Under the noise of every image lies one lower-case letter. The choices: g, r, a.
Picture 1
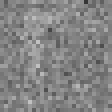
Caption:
light r
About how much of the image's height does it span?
two thirds
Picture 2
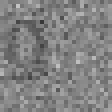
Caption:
dark g
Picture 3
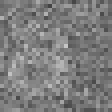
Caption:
light a
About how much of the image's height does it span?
two thirds
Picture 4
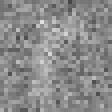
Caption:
light r
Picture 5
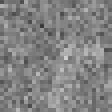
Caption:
light r
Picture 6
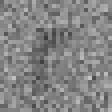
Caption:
dark r
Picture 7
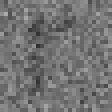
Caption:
dark r
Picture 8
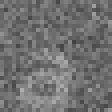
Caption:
light a
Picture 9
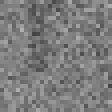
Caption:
dark r
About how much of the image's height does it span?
two thirds
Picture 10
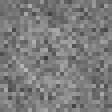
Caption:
light g
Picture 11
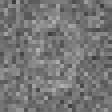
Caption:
light g
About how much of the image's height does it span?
two thirds
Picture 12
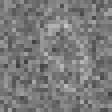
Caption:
light g
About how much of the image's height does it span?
two thirds
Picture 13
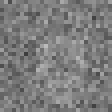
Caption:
light g
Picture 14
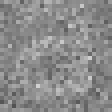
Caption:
light a
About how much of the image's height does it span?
nearly all
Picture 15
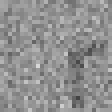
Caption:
dark r
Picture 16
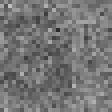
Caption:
dark a
